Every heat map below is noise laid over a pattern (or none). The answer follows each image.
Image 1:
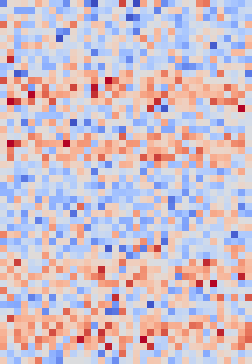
bands of rows
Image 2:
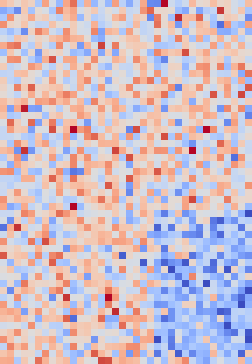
one block
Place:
bottom right
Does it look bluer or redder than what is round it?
bluer
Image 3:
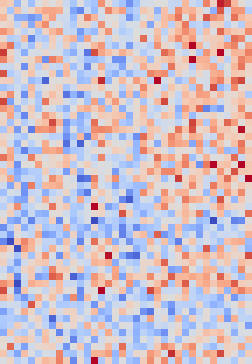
bands of rows crossing bands of columns
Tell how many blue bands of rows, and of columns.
2 and 3
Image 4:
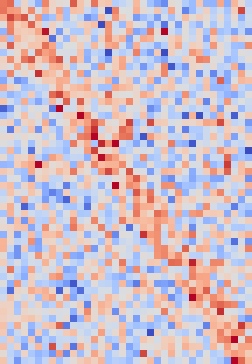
a diagonal band
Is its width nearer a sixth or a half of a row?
a sixth
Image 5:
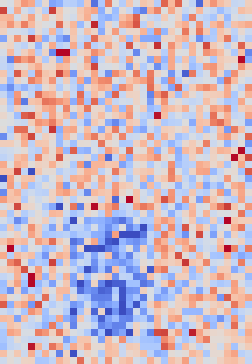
one block
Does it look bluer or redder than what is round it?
bluer
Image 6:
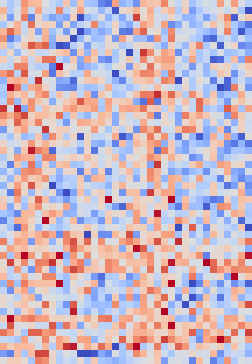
bands of rows crossing bands of columns
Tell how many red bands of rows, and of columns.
3 and 2
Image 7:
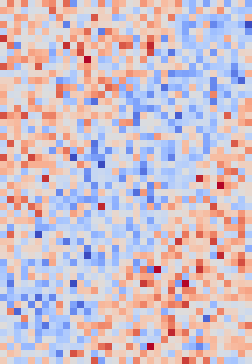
a diagonal band
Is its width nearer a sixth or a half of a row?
a half
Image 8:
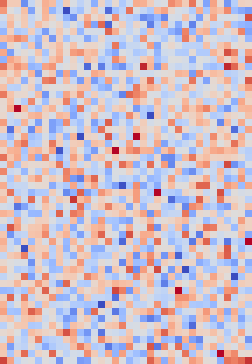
only noise
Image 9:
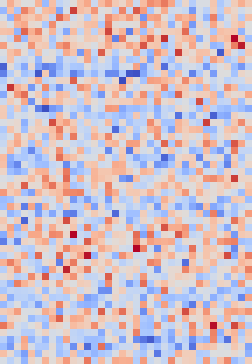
bands of rows
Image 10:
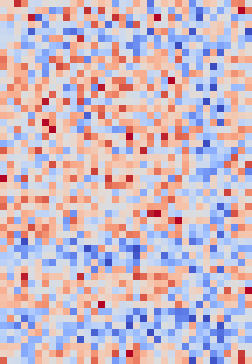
bands of rows crossing bands of columns
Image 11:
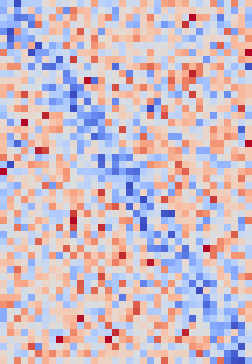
a diagonal band
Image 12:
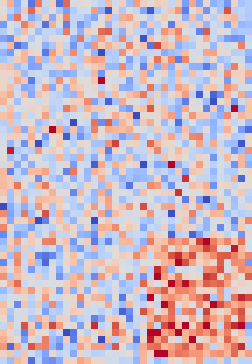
one block
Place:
bottom right
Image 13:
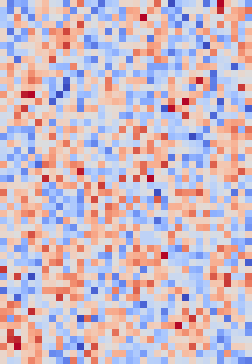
a checkerboard
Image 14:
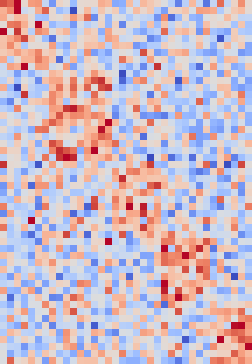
blocks along the diagonal
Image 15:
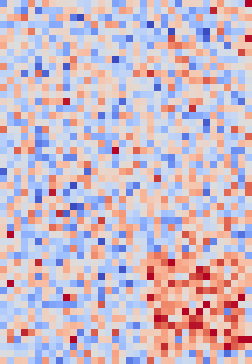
one block
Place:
bottom right
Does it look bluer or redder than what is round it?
redder
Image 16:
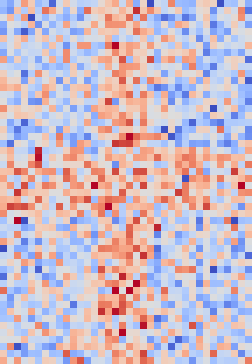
bands of rows crossing bands of columns
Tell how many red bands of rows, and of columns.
1 and 1
